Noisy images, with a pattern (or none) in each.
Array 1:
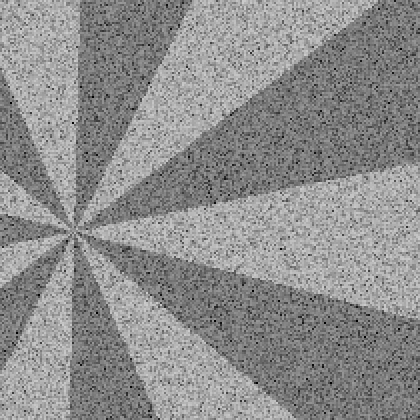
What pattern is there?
spokes from one point
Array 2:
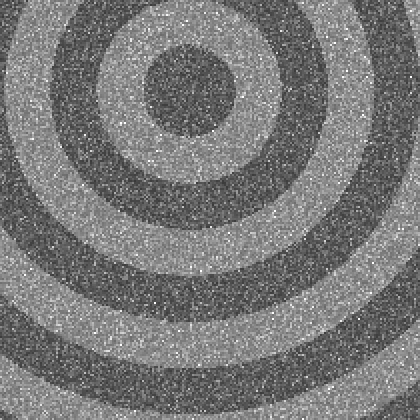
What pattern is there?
rings round one point
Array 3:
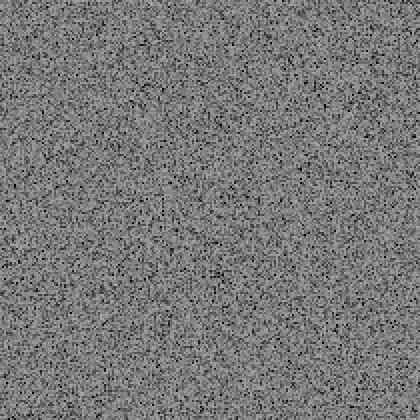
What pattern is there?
only noise
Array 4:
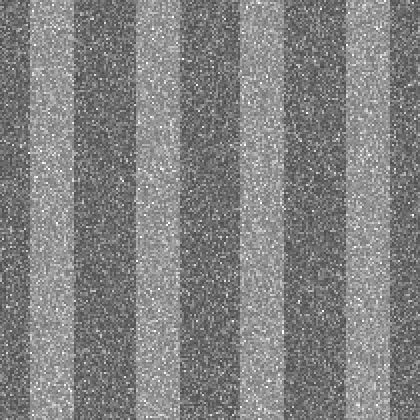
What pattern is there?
vertical stripes
